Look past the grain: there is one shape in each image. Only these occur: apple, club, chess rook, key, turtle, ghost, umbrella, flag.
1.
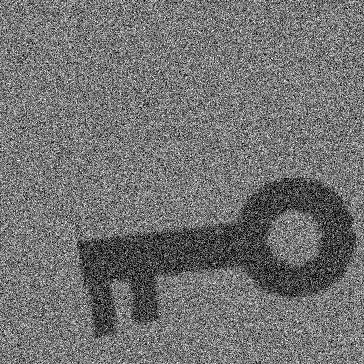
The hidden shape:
key
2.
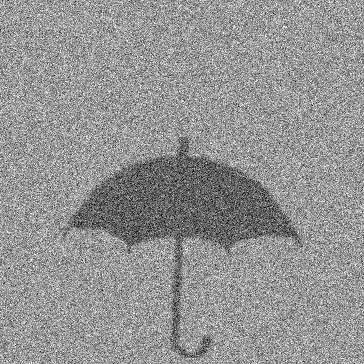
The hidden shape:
umbrella
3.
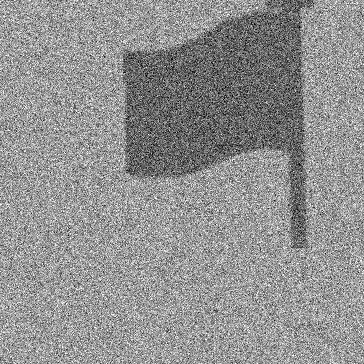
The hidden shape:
flag
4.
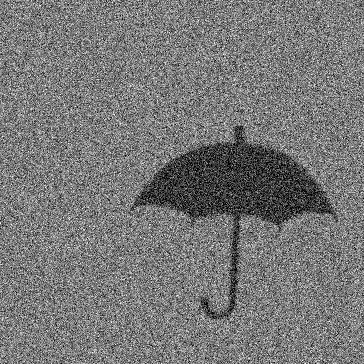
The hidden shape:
umbrella
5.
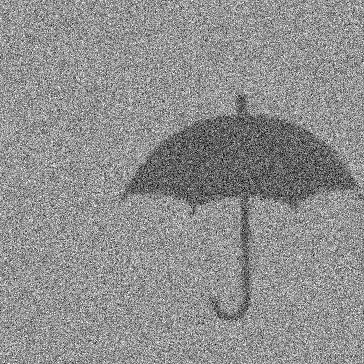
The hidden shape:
umbrella
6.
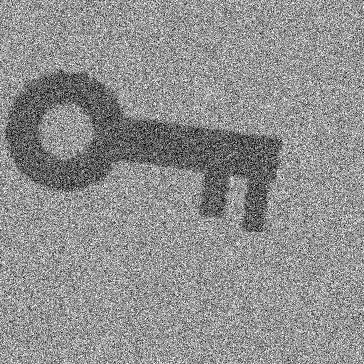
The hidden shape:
key
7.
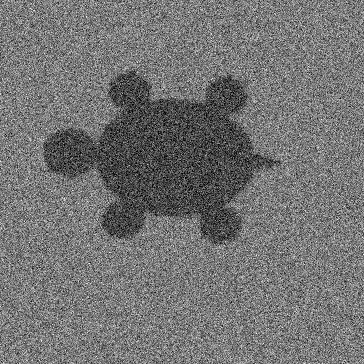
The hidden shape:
turtle
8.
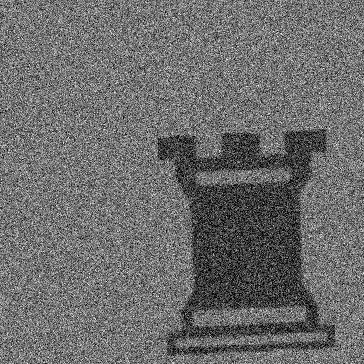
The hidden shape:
chess rook
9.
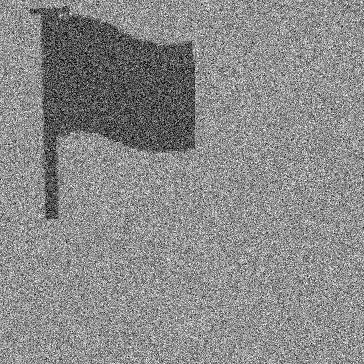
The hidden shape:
flag
